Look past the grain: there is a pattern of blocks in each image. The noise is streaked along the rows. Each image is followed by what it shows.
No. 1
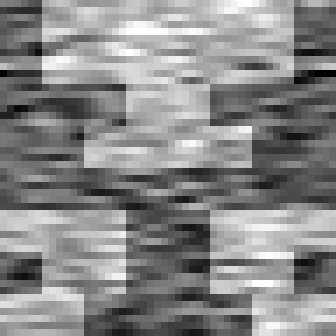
left and right mirror each other
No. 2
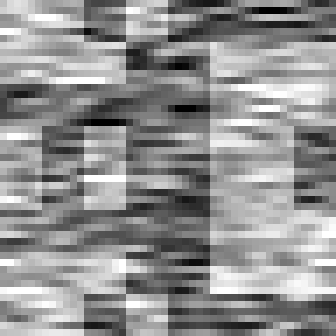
top and bottom mirror each other
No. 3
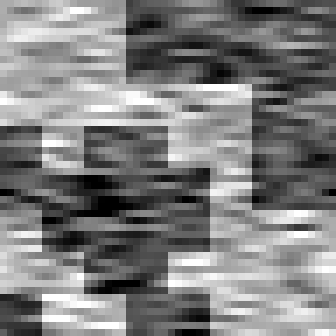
mirrored about the diagonal from the bottom left
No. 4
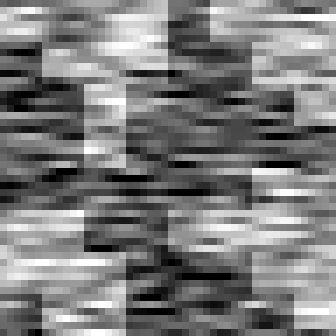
mirrored about the diagonal from the bottom left
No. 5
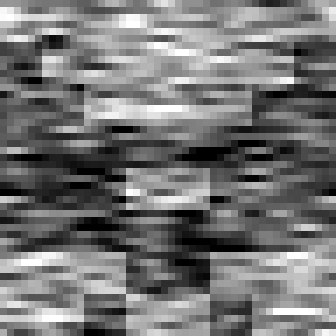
left and right mirror each other
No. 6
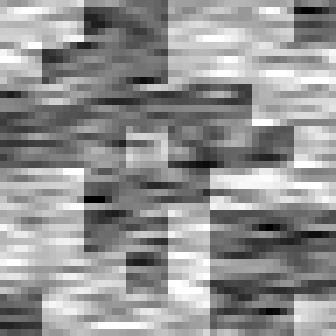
mirrored about the diagonal from the top left
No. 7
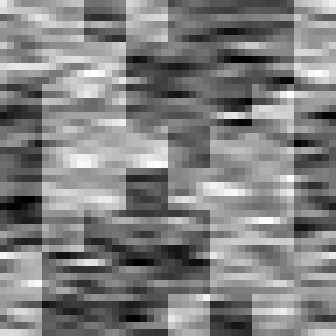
the same after a half turn
